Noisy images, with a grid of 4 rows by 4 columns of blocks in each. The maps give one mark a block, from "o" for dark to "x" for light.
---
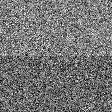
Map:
xxxx
xxxx
oooo
oooo
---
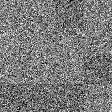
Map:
xxox
xxxx
xxxo
ooox
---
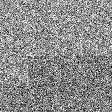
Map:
xxxx
xxxx
xooo
oooo
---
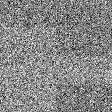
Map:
oooo
xxoo
xxxx
xxoo
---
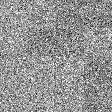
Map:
xxoo
xoox
xxxo
xxxo
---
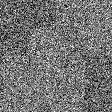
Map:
ooxx
oxxx
xxxo
xxxo
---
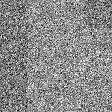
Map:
oxxo
oxxx
oxxx
oxxx
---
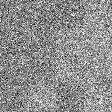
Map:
ooox
ooxx
ooxx
oxox
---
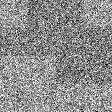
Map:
xoox
oooo
xxoo
xxxx
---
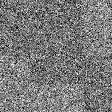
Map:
ooox
ooox
xooo
xxxo
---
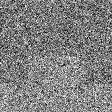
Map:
oooo
oooo
oxxo
xxxx
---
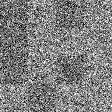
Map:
oxox
oxxx
oxox
xoxx
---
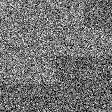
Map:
xxxo
xxxx
xxoo
oooo
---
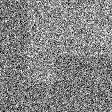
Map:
oxxx
oxxx
oxoo
oooo
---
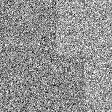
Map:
ooxx
ooxx
ooox
ooox
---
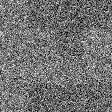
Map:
xooo
xxox
xxxx
xooo
